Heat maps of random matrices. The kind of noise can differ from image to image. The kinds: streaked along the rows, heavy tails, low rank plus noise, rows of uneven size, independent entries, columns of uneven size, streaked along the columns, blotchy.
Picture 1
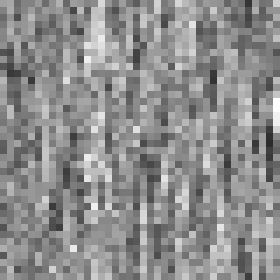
streaked along the columns
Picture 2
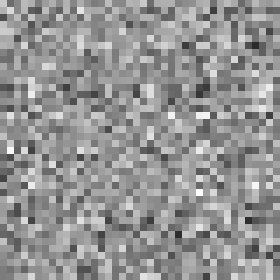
low rank plus noise
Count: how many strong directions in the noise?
one
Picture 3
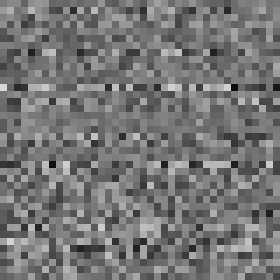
rows of uneven size
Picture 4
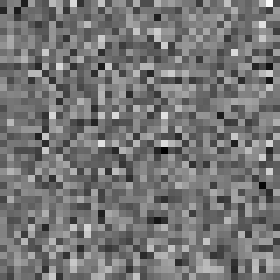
low rank plus noise
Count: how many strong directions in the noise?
one
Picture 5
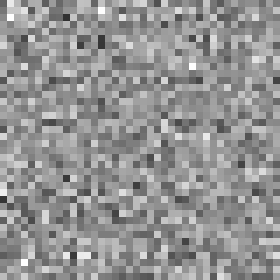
low rank plus noise
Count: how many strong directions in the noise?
three or four
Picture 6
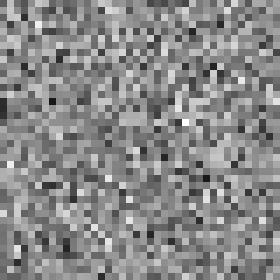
independent entries
